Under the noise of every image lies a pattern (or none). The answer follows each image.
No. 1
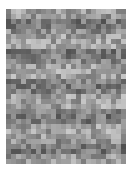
horizontal stripes
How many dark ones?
5
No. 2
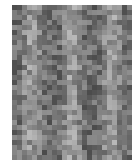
vertical stripes
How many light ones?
3
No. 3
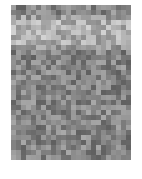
one horizontal stripe
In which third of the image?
top
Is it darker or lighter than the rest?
lighter
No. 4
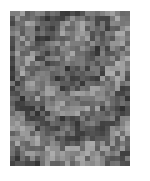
rings round one point
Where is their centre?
top middle
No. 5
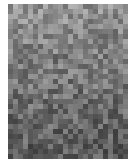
a smooth slope
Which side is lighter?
top
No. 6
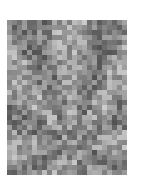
spokes from one point
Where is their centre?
bottom middle
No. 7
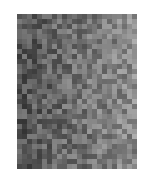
a smooth slope
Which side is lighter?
right
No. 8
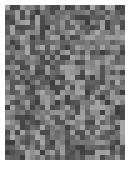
only noise
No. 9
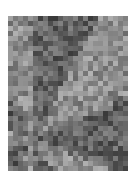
spokes from one point
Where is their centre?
bottom left
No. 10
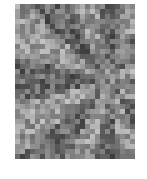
spokes from one point
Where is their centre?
middle right
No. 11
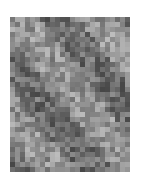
diagonal stripes
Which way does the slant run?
top left to bottom right
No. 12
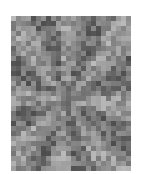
spokes from one point
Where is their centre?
centre
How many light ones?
8
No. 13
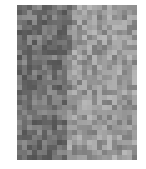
a sharp edge
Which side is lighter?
right
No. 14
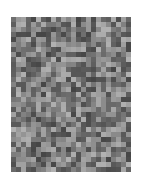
only noise
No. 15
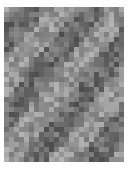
diagonal stripes
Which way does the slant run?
bottom left to top right
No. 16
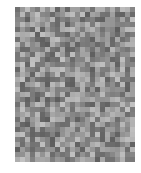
only noise
